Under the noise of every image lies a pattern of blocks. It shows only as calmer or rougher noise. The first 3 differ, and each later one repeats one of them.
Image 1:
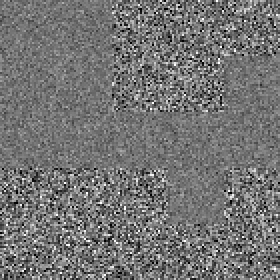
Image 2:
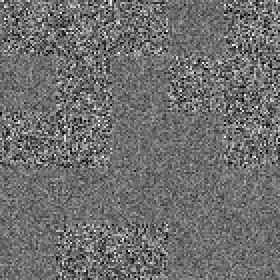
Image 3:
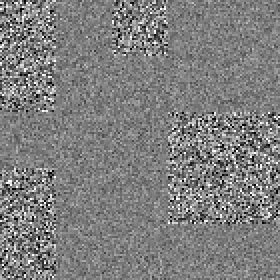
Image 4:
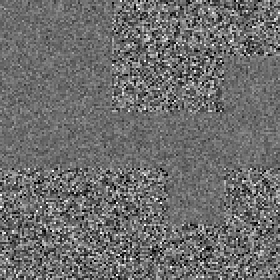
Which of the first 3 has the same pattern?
1
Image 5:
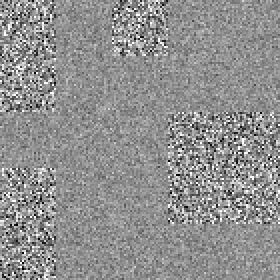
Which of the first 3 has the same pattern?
3
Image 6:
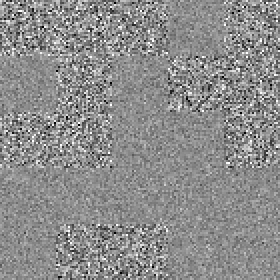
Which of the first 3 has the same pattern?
2
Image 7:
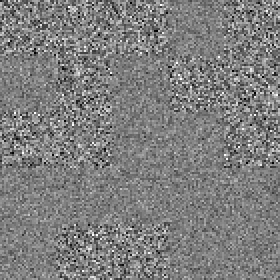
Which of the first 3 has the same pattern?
2
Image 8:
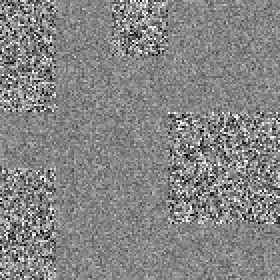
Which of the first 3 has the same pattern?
3
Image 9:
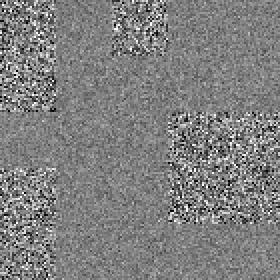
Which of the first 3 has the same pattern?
3
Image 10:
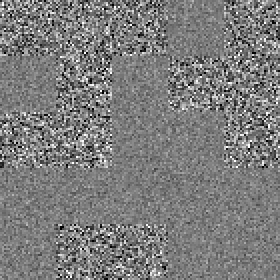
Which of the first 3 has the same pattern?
2
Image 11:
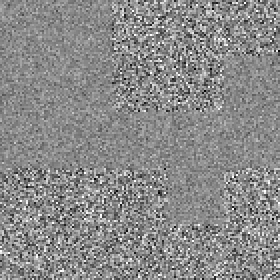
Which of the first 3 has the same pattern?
1
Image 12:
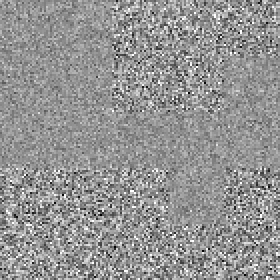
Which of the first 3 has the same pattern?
1
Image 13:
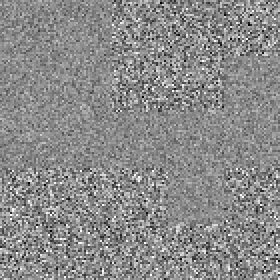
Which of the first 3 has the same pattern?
1
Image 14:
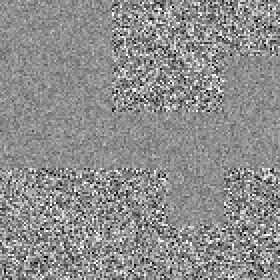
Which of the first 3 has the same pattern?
1
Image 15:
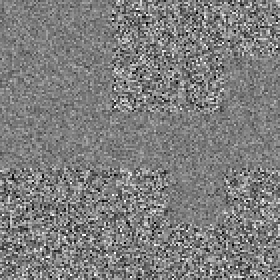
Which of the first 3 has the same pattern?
1
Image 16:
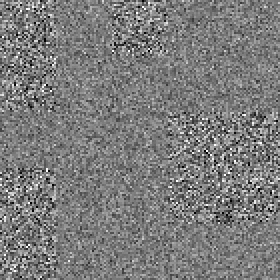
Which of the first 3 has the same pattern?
3
